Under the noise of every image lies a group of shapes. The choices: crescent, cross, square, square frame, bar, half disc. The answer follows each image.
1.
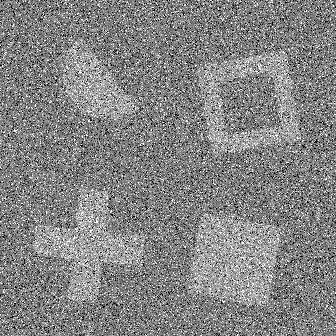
top left: half disc; top right: square frame; bottom left: cross; bottom right: square
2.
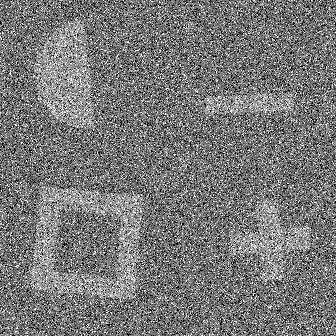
top left: half disc; top right: bar; bottom left: square frame; bottom right: cross
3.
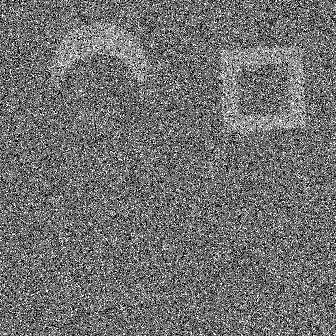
top left: crescent; top right: square frame
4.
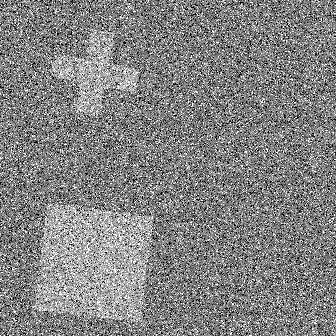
top left: cross; bottom left: square
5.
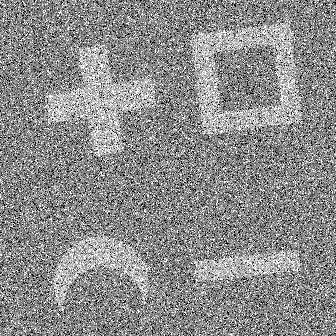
top left: cross; top right: square frame; bottom left: crescent; bottom right: bar
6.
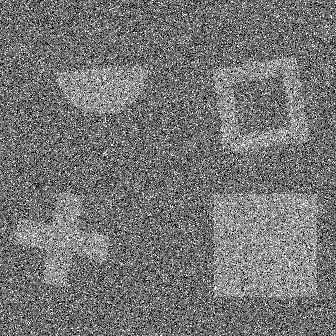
top left: half disc; top right: square frame; bottom left: cross; bottom right: square
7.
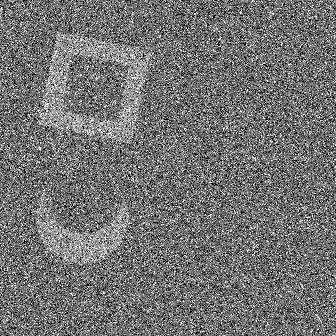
top left: square frame; bottom left: crescent
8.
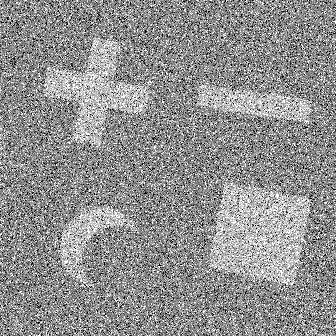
top left: cross; top right: bar; bottom left: crescent; bottom right: square
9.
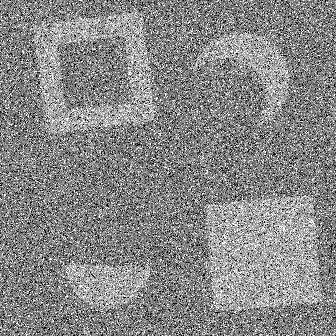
top left: square frame; top right: crescent; bottom left: half disc; bottom right: square
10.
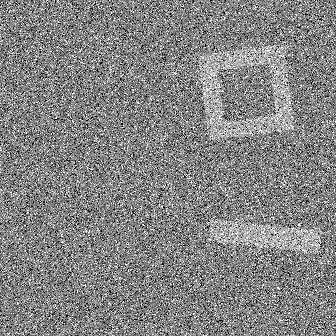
top right: square frame; bottom right: bar
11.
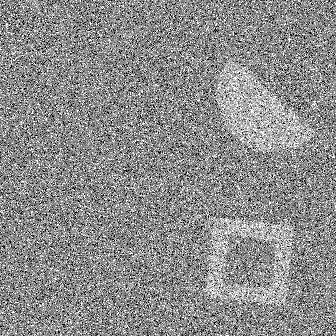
top right: half disc; bottom right: square frame
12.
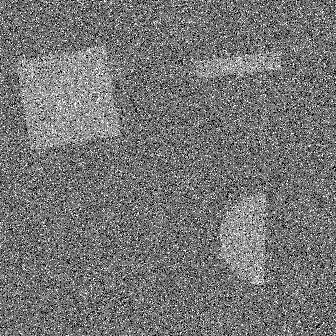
top left: square; top right: bar; bottom right: half disc
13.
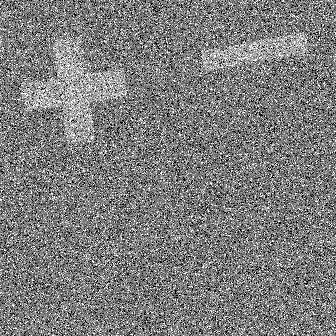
top left: cross; top right: bar
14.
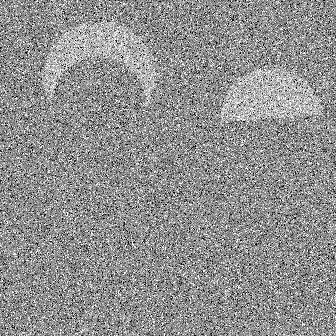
top left: crescent; top right: half disc
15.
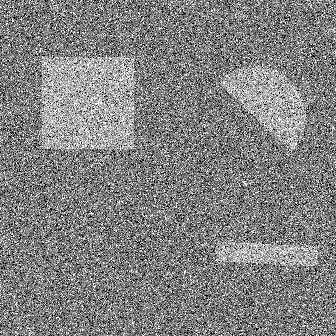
top left: square; top right: half disc; bottom right: bar
